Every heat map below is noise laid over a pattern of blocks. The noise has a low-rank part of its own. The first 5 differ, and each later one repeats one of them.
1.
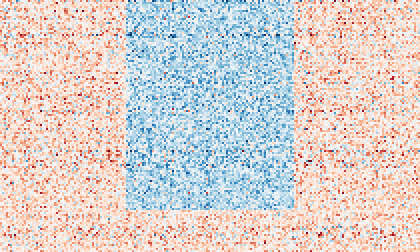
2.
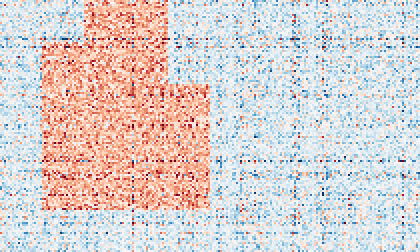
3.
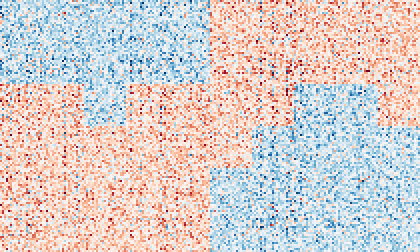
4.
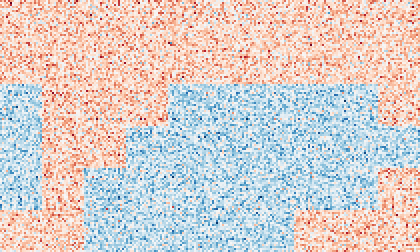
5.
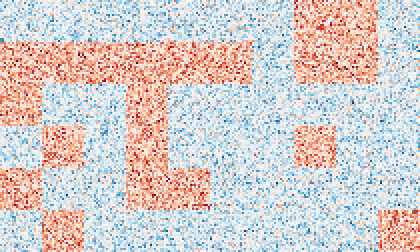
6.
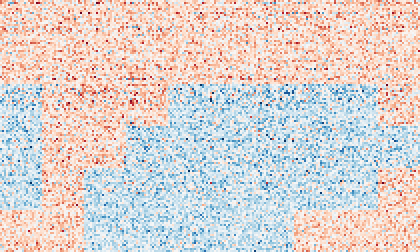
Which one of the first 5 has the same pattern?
4
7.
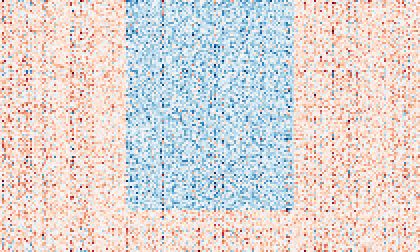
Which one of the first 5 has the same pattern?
1
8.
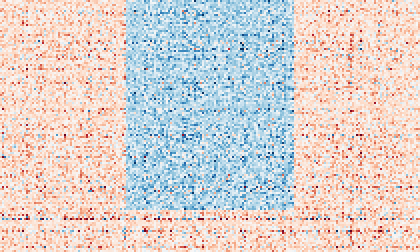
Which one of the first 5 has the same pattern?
1
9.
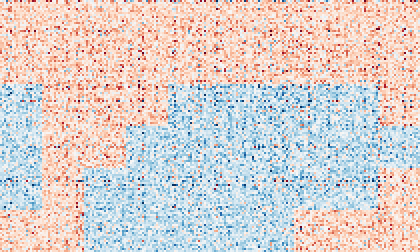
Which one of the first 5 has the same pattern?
4
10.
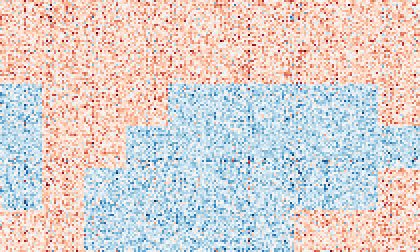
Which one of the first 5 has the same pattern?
4
